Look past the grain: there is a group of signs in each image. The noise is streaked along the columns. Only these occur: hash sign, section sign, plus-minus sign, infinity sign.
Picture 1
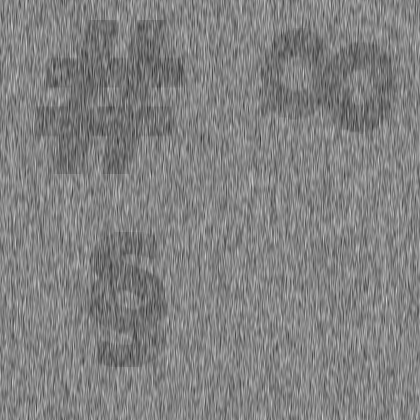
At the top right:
infinity sign
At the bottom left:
section sign
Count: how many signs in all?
3
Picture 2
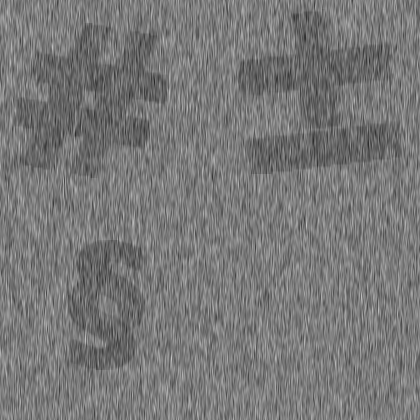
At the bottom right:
nothing
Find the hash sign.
top left
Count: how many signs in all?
3
